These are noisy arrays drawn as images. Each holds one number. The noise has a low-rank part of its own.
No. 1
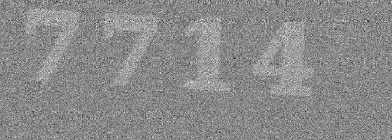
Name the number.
7714
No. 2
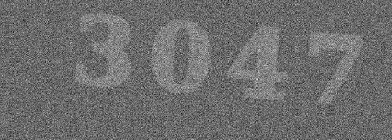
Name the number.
3047
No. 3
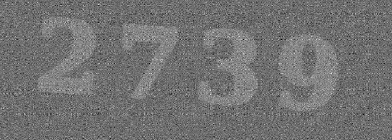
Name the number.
2739
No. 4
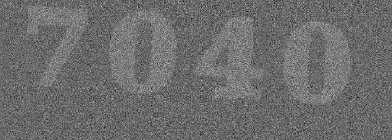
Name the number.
7040
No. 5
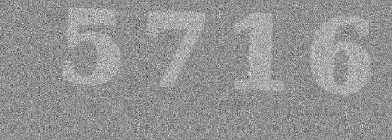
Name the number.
5716
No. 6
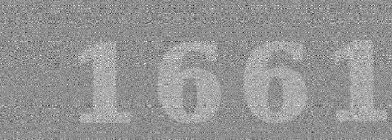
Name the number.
1661
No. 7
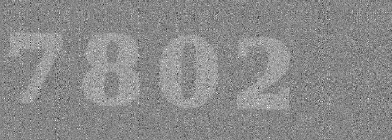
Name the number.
7802
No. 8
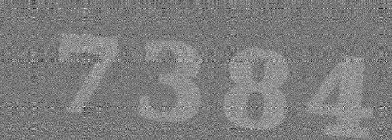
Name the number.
7384
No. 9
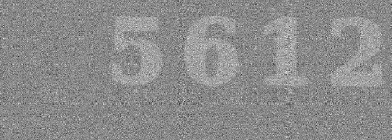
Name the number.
5612
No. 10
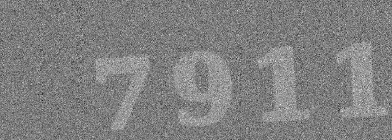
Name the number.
7911
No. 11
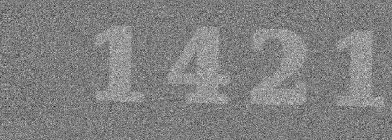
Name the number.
1421
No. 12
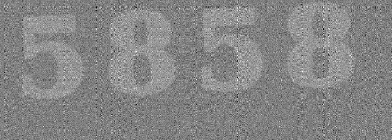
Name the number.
5858
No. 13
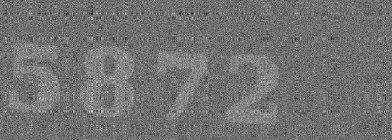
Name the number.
5872
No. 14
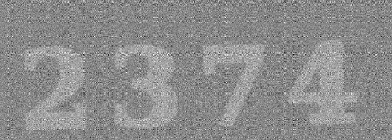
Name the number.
2374
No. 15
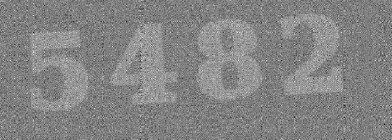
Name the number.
5482
